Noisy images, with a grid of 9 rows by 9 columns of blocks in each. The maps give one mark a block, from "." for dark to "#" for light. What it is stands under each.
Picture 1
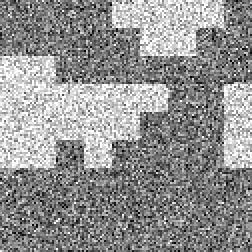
....####.
.....##..
##.......
######..#
#####...#
##.#....#
.........
.........
.........
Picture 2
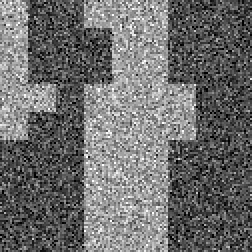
#..###...
#...##...
#...##...
##.####..
#..####..
...###...
...###...
...###...
...###...
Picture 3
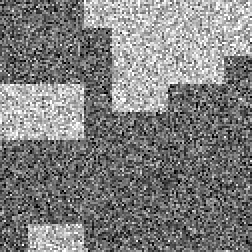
...######
....#####
....####.
###.##...
###......
.........
.........
.........
.##......
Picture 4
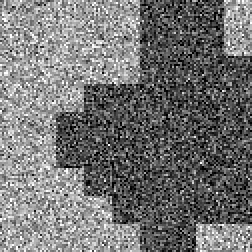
#####...#
#####...#
#####....
###......
##.......
##.......
###......
####.....
#####..##
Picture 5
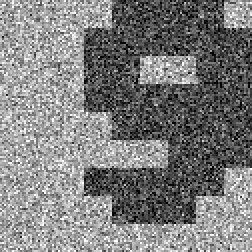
####....#
###......
###..##..
###......
####.....
######...
###.....#
####...##
#########
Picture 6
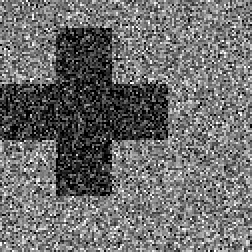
#########
##..#####
##..#####
......###
......###
##..#####
##..#####
#########
#########
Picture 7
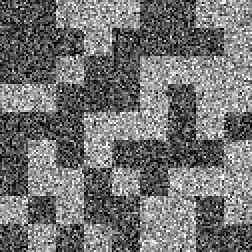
..###..##
...#....#
..#..####
##...#.##
...###.#.
.#.#....#
.##.#.###
#.#..##.#
.#.#.##..
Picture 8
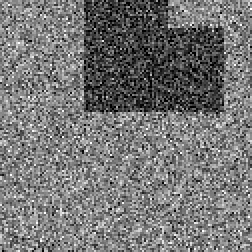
###...###
###.....#
###.....#
###.....#
#########
#########
#########
#########
#########
